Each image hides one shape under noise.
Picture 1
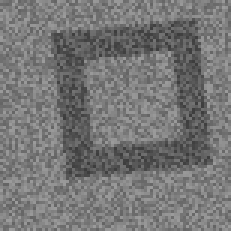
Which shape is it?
square frame
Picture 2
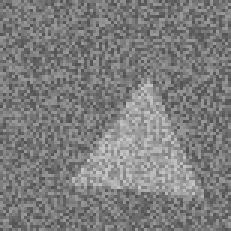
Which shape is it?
triangle
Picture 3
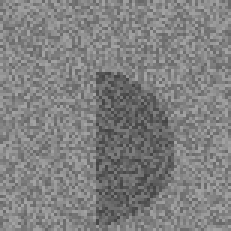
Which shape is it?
half disc
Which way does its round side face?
right
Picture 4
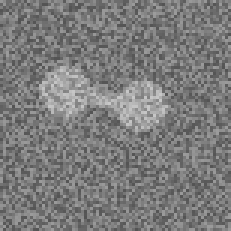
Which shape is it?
dumbbell
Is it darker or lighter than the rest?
lighter
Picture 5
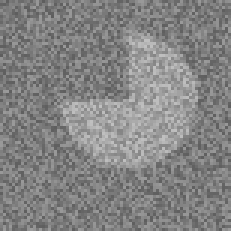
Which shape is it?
disc with a wedge cut out
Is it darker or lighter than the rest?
lighter
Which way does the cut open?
up and left
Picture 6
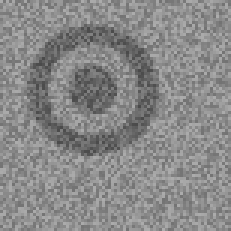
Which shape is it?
bullseye
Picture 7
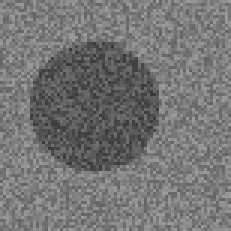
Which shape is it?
disc
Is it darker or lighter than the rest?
darker
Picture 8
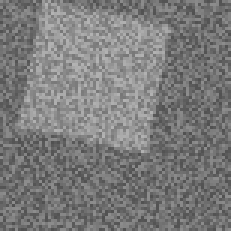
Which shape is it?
square
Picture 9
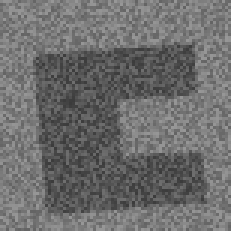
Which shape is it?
square with a notch
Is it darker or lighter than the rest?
darker
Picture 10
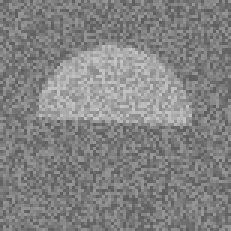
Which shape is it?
half disc
